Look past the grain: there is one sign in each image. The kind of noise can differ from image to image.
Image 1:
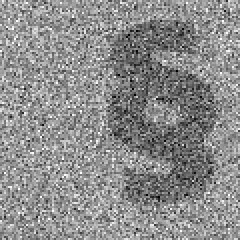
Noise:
independent entries
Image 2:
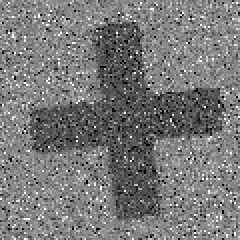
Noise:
heavy tails
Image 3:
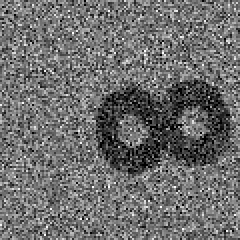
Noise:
independent entries
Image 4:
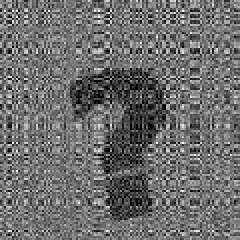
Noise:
low rank plus noise
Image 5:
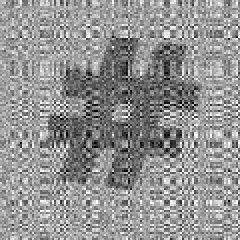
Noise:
low rank plus noise
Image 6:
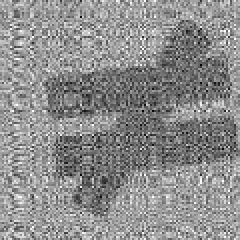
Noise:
low rank plus noise
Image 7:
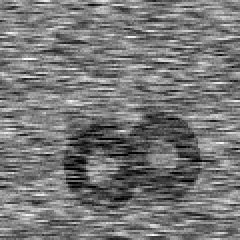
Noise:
streaked along the rows
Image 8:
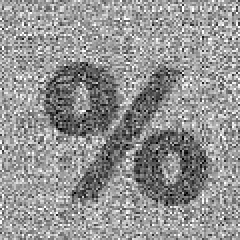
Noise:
low rank plus noise
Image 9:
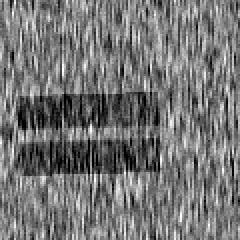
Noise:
streaked along the columns
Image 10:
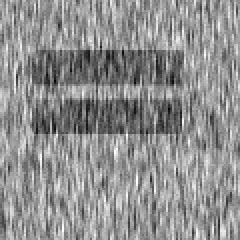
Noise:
streaked along the columns
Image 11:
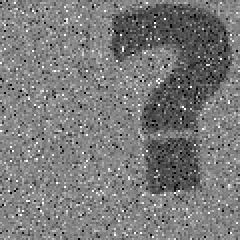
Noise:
heavy tails
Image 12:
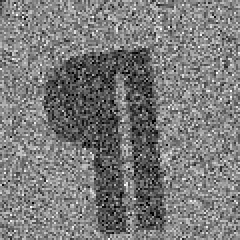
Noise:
independent entries
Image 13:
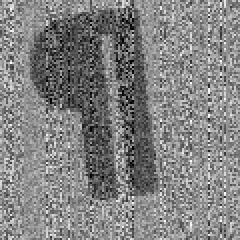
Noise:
columns of uneven size
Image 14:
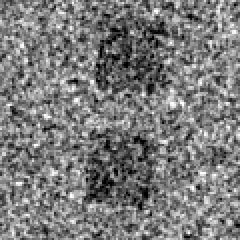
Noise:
blotchy
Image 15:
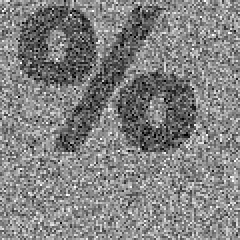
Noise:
independent entries
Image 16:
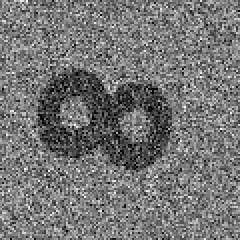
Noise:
independent entries
